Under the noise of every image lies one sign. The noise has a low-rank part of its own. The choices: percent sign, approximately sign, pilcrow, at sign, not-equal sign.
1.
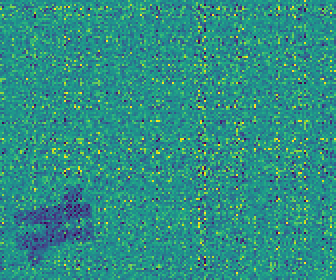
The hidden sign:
not-equal sign
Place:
bottom left
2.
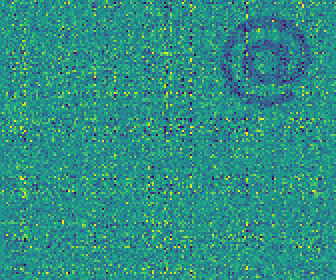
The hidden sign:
at sign
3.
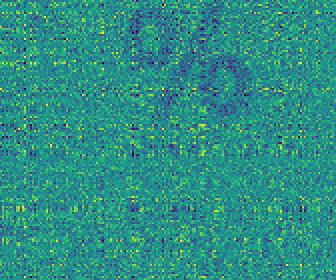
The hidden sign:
percent sign
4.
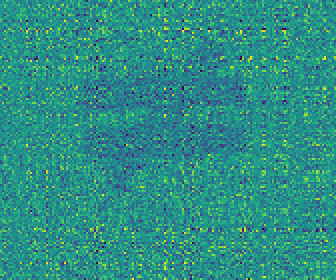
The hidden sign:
not-equal sign
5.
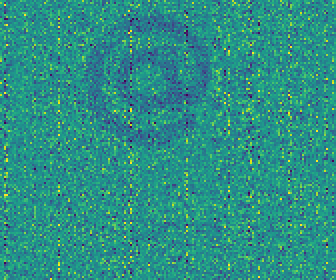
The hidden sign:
at sign
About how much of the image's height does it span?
half
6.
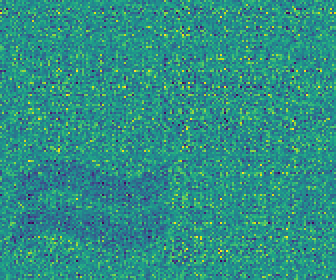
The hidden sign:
approximately sign
